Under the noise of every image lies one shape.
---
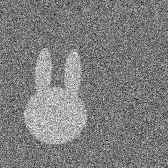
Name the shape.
rabbit's head
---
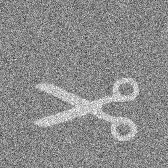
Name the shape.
pair of scissors
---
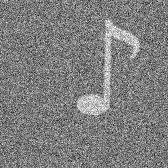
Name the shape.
musical note
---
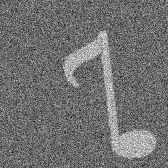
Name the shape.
musical note
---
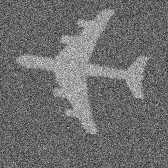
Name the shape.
airplane
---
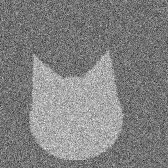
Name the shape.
cat's head
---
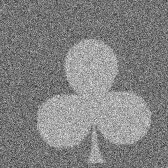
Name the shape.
club
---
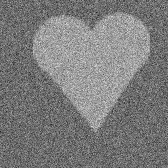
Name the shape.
heart
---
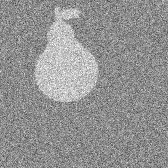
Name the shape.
pear
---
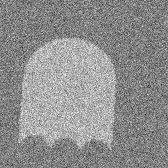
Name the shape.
ghost
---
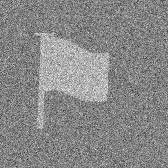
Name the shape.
flag
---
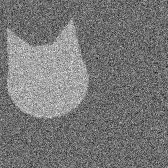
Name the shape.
cat's head
